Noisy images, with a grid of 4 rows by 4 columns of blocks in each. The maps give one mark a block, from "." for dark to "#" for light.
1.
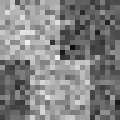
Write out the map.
##..
##..
.##.
.##.
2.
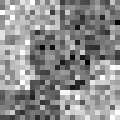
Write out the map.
##..
#...
#..#
..##
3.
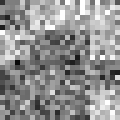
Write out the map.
.###
#..#
....
...#
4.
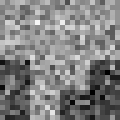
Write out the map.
####
####
.##.
.#..
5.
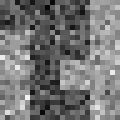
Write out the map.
...#
#..#
#.##
#..#
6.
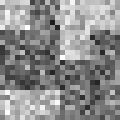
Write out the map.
#.##
..#.
....
##..
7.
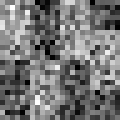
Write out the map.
#.#.
#.##
.#.#
.#..
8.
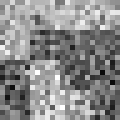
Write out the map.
####
#...
.#..
.##.
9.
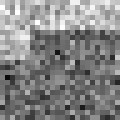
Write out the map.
####
#...
....
....
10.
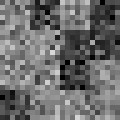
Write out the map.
#.#.
##..
##.#
.###
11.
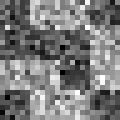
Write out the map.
.##.
...#
##.#
.##.
